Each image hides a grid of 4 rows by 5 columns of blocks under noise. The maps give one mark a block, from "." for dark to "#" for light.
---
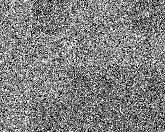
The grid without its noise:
# . # # .
# # # # #
# # . . .
# . . . .
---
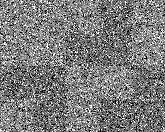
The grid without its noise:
# # # . #
# # . . #
. . # # .
# . # . .
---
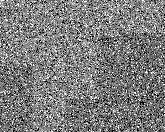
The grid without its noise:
# # # # #
# # # . .
. # # . .
. # . . .
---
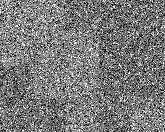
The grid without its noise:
# # . . .
# # # . .
. # # . .
. . # . #
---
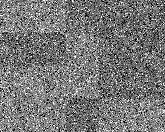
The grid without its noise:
# # . . .
. . # . .
# # # . .
# # . # #
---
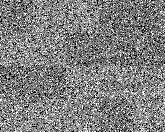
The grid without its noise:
. # # . .
# # . . .
. . # # #
# # # . #
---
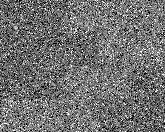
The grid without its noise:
. . # # #
. . . # #
. . # # .
# # # . .
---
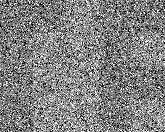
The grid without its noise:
. . # . .
. # # . #
. # # . .
. # # . #
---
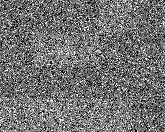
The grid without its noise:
. . . # .
. # # . .
. . . . .
# # # # .
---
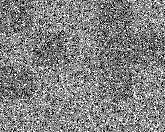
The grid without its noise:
. # # . #
# . # . .
. # # . #
# # # # #
